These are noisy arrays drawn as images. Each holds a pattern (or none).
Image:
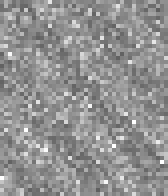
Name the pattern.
diagonal stripes
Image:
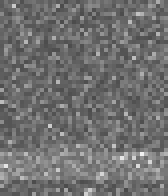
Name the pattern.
one horizontal stripe
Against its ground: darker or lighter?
lighter
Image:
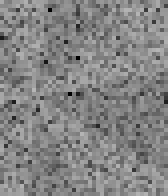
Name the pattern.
spokes from one point
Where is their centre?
middle left
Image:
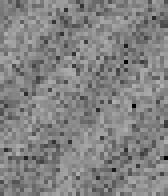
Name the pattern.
diagonal stripes
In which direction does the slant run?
bottom left to top right
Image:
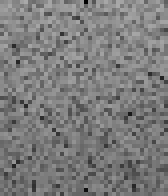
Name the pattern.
a smooth slope
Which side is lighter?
top
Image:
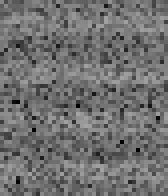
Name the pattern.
horizontal stripes
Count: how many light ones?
4
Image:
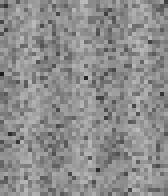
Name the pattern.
vertical stripes
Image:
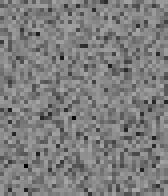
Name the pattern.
only noise
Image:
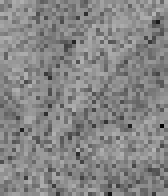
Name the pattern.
spokes from one point
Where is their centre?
bottom left
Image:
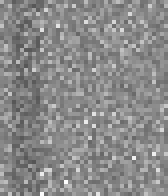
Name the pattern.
one vertical stripe
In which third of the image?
left
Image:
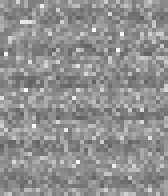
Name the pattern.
horizontal stripes
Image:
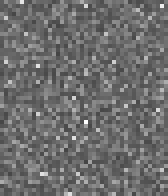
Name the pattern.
only noise
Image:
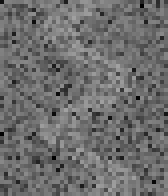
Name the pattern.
a wavy band
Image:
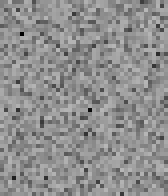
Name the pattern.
only noise
